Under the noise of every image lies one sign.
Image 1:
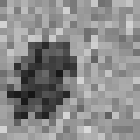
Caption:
dark hash sign
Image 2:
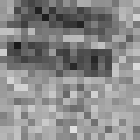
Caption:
dark equals sign
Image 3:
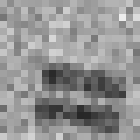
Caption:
dark equals sign
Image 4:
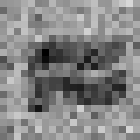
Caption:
dark approximately sign
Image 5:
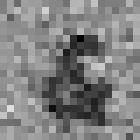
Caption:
dark ampersand
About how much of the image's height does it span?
two thirds
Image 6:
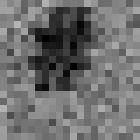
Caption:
dark hash sign
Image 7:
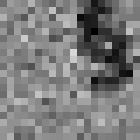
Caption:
dark section sign
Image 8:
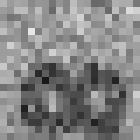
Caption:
dark infinity sign
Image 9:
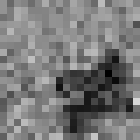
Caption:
dark not-equal sign
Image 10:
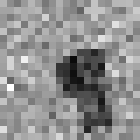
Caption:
dark pilcrow
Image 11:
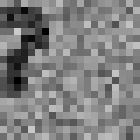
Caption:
dark question mark
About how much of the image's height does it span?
two thirds
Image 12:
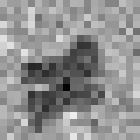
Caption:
dark not-equal sign
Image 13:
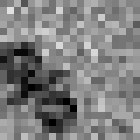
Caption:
dark percent sign
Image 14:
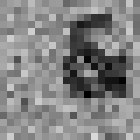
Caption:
dark ampersand
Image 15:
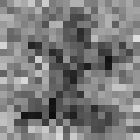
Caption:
dark plus-minus sign
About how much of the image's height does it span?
nearly all
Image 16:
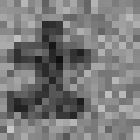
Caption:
dark plus-minus sign
